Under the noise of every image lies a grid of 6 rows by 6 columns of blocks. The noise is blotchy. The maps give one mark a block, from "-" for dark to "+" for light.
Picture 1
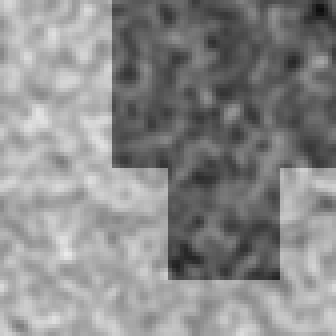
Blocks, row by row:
+ + - - - -
+ + - - - -
+ + - - - -
+ + + - - +
+ + + - - +
+ + + + + +
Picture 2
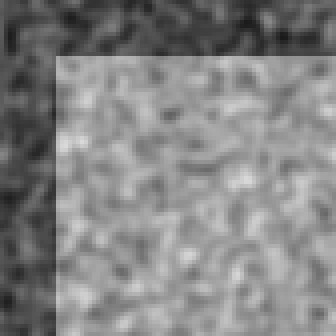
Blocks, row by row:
- - - - - -
- + + + + +
- + + + + +
- + + + + +
- + + + + +
- + + + + +
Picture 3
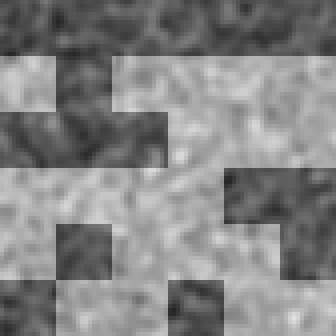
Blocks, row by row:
- - - - - -
+ - + + + +
- - - + + +
+ + + + - -
+ - + + + -
- + + - + +
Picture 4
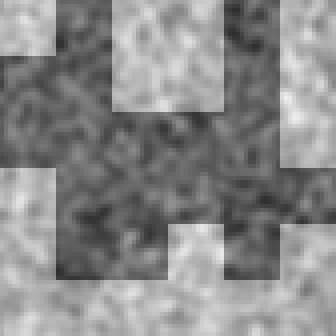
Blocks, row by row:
+ - + + - +
- - + + - +
- - - - - +
+ - - - - -
+ - - + - +
+ + + + + +
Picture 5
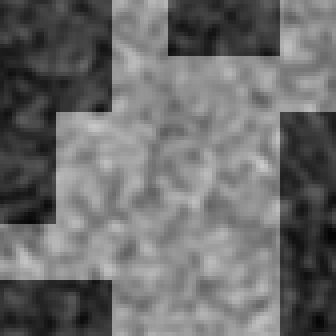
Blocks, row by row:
- - + - - +
- - + + + +
- + + + + -
- + + + + -
+ + + + + -
- - + + + -
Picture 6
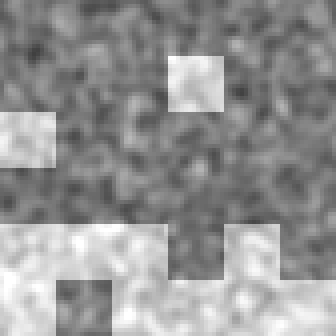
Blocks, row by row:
- - - - - -
- - - + - -
+ - - - - -
- - - - - -
+ + + - + -
+ - + + + +
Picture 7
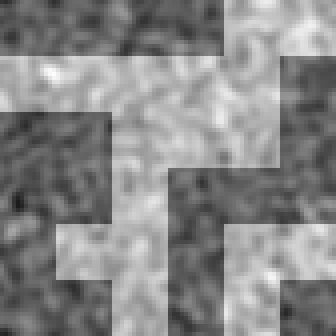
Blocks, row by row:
- - - - + +
+ + + + + -
- - + + + -
- - + - - -
- + + - + +
- - + - + -
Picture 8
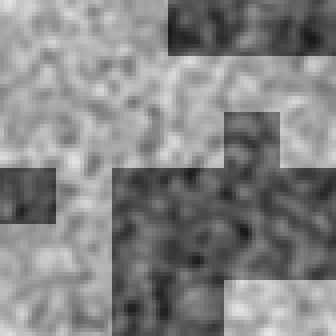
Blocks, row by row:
+ + + - - -
+ + + + + +
+ + + + - +
- + - - - -
+ + - - - -
+ + - - + +
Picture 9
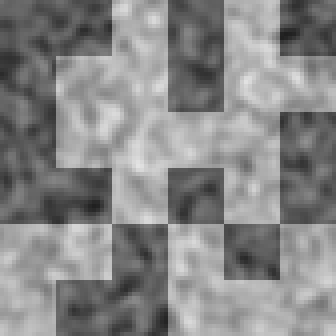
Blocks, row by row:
- - + - + -
- + + - + +
- + + + + -
- - + - + -
+ + - + - +
+ - - + + +
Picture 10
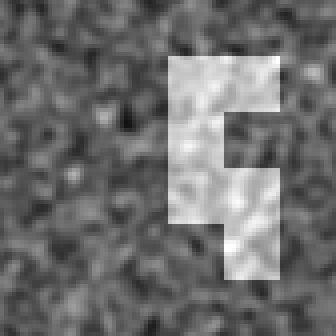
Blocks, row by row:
- - - - - -
- - - + + -
- - - + - -
- - - + + -
- - - - + -
- - - - - -
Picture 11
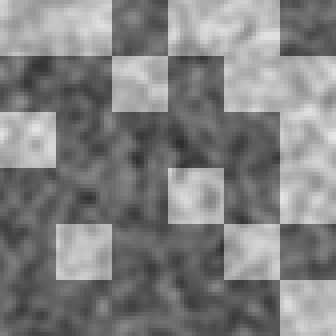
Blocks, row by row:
+ + - + + -
- - + - + +
+ - - - - +
- - - + - +
- + - - + -
- - - - - +
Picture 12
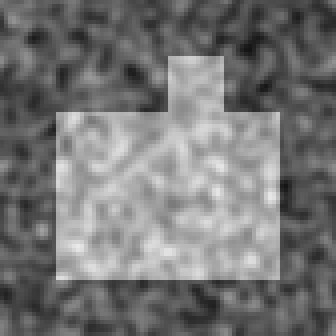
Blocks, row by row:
- - - - - -
- - - + - -
- + + + + -
- + + + + -
- + + + + -
- - - - - -
